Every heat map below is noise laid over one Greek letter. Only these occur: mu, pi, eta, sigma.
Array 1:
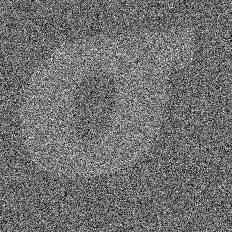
sigma
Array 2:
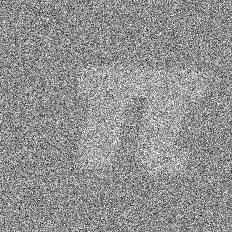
pi
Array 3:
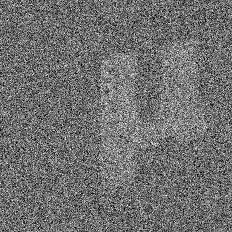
mu
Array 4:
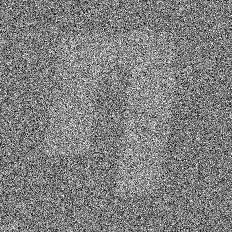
eta
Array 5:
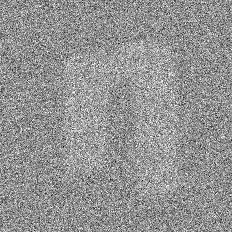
eta
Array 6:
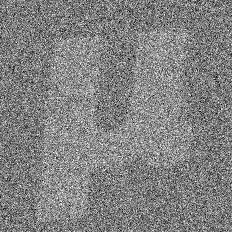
mu
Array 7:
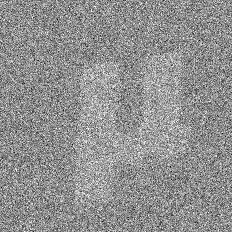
mu
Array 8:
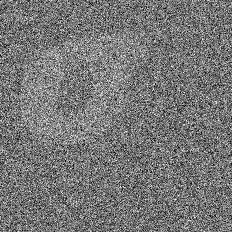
sigma
